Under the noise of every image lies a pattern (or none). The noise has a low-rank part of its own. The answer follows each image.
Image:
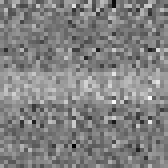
one horizontal stripe
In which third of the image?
middle
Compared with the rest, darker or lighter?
lighter
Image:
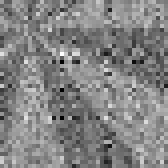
spokes from one point
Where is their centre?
top left
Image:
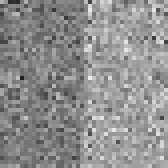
a sharp edge
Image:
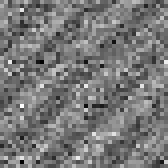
diagonal stripes
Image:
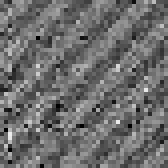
diagonal stripes
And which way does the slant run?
bottom left to top right
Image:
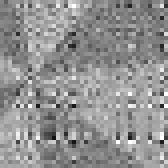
spokes from one point
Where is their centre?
middle left
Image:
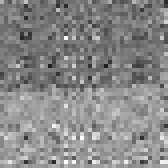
a sharp edge
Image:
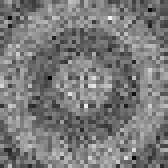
rings round one point
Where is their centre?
centre
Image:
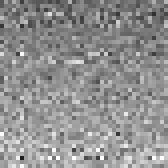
a smooth slope
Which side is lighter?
bottom
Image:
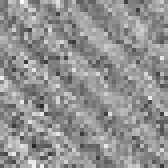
diagonal stripes
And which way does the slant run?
top left to bottom right
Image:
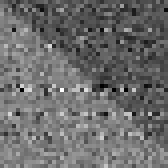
a sharp edge
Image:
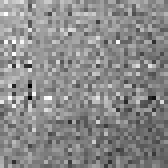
a smooth slope
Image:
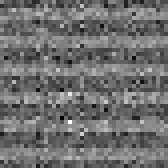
horizontal stripes
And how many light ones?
6
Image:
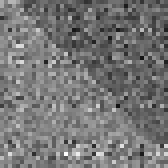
a sharp edge
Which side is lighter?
bottom left
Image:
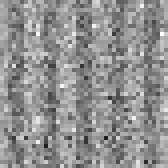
vertical stripes
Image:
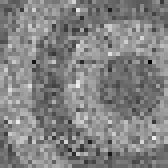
rings round one point
